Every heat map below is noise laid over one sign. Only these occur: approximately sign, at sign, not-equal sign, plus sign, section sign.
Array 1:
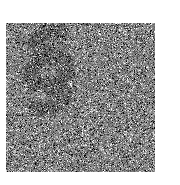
dark section sign
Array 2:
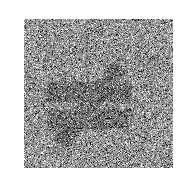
dark not-equal sign
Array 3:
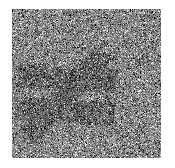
dark not-equal sign
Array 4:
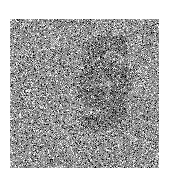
dark section sign
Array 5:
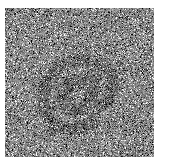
dark at sign
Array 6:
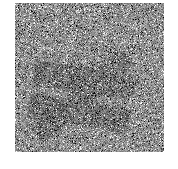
dark not-equal sign
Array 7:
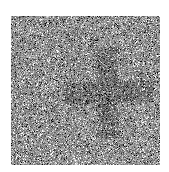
dark plus sign
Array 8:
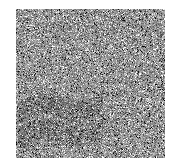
dark approximately sign
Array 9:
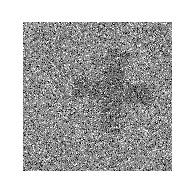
dark plus sign
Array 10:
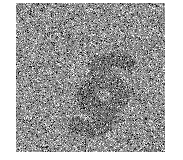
dark section sign
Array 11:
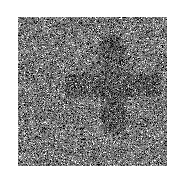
dark plus sign
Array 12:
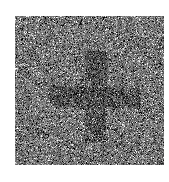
dark plus sign
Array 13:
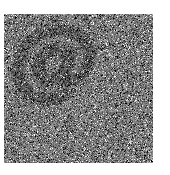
dark at sign
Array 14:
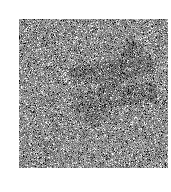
dark not-equal sign
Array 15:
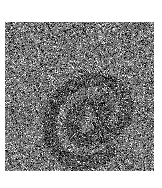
dark at sign
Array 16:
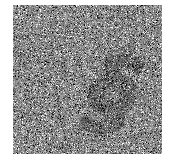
dark section sign
